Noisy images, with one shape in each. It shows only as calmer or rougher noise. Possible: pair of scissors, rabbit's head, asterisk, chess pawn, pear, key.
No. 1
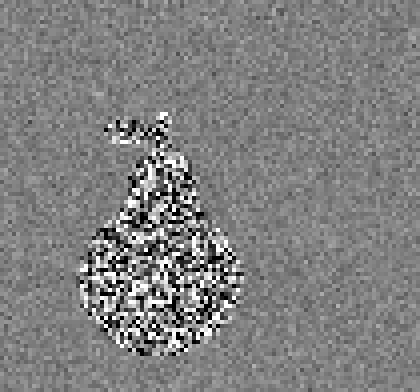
pear
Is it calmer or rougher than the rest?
rougher
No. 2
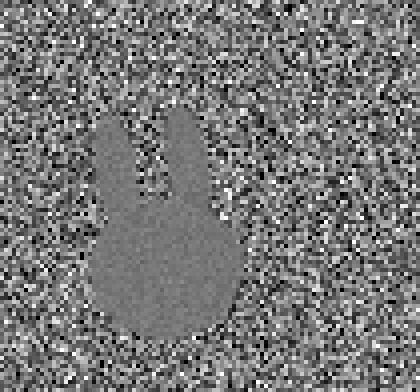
rabbit's head
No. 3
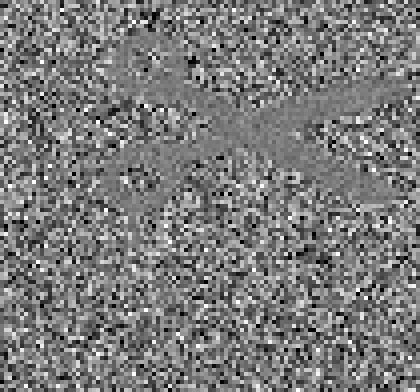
pair of scissors
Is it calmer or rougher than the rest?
calmer
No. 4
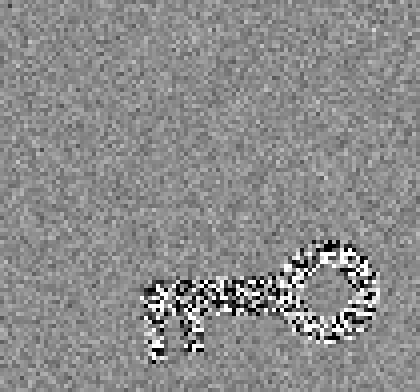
key
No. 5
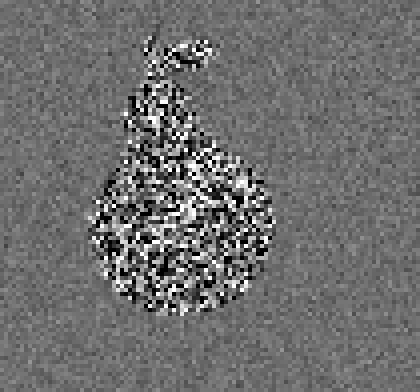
pear
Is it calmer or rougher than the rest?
rougher
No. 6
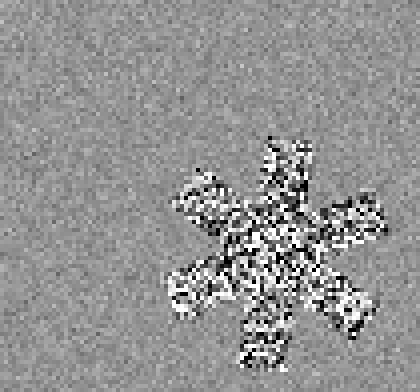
asterisk
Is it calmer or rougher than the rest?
rougher
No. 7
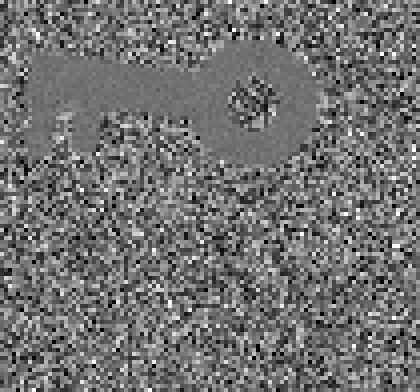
key
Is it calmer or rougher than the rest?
calmer
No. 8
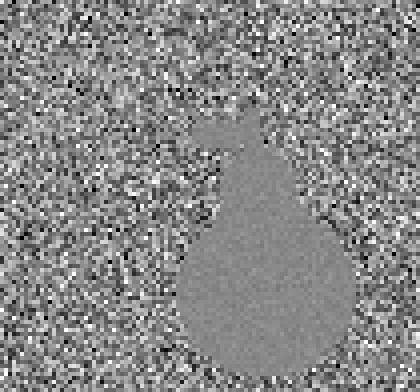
pear
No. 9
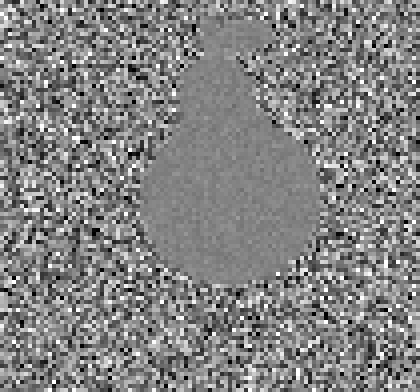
pear
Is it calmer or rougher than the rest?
calmer
